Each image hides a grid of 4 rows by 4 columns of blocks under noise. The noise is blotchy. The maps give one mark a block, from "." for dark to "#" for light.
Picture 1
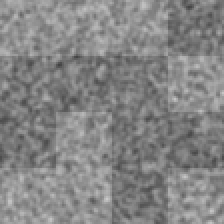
# # # .
. . . #
. # . .
# # . #
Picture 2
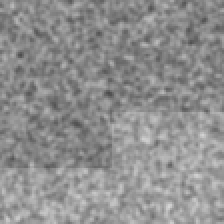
. . . .
. . . .
. . # #
# # # #
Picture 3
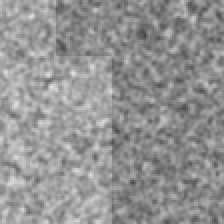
# . . .
# # . .
# # . .
# # . .
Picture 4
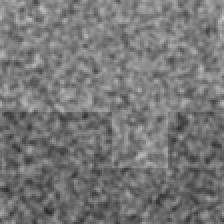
# # # #
# # # #
. . # .
. . . .
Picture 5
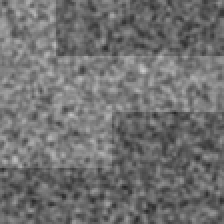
# . . .
# # # #
# # . .
. . . .
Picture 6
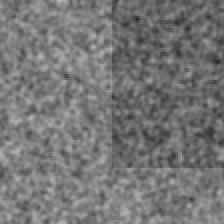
# # . .
# # . .
# # . .
# # # #
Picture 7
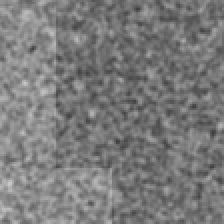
# . . .
# . . .
# . . .
# # . .
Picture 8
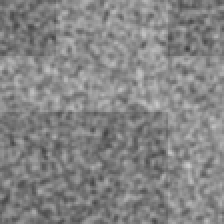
. # # .
# # # #
. . . #
. . . #
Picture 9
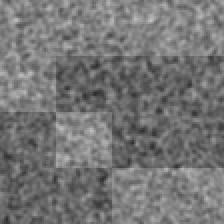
# # # #
# . . .
. # . .
. . # #
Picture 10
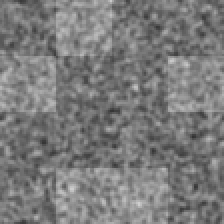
. # . .
# . . #
. . . .
. # # .
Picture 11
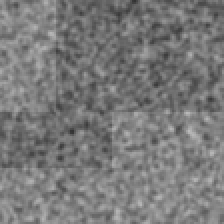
# . . .
# . . .
. . # #
# # # #
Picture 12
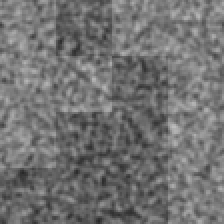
# . # #
# # . #
# . . #
. . . #
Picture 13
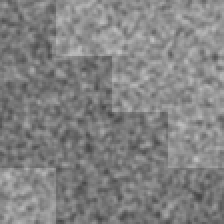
. # # #
. . # #
. . . #
# . . .
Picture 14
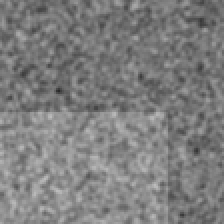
. . . .
. . . .
# # # .
# # # .
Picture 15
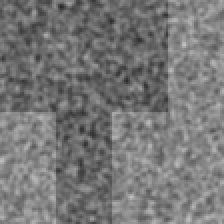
. . . #
. . . #
# . # #
# . # #
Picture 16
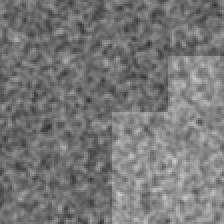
. . . .
. . . #
. . # #
. . # #
